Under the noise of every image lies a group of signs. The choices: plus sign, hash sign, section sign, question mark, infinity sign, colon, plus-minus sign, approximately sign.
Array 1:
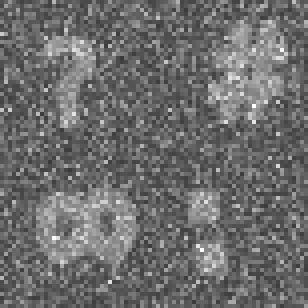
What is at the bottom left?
infinity sign
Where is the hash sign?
top right
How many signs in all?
4
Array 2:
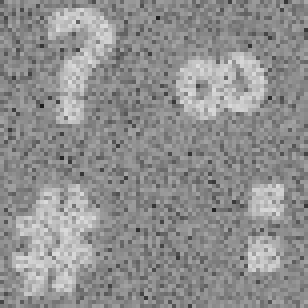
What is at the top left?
question mark
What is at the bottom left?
hash sign
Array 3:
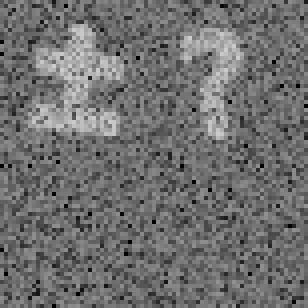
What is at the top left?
plus-minus sign
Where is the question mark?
top right
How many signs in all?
2
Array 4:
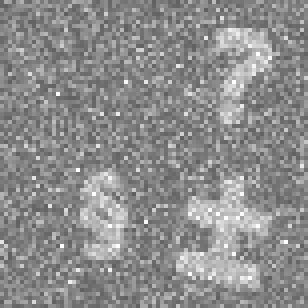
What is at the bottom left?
section sign
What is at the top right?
question mark
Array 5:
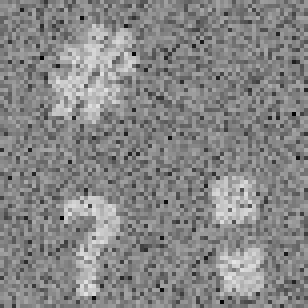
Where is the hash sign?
top left
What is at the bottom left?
question mark
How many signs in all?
3
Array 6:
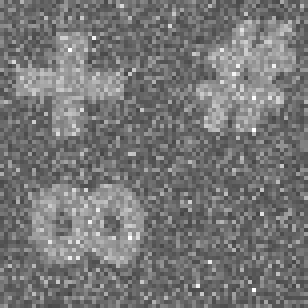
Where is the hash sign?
top right
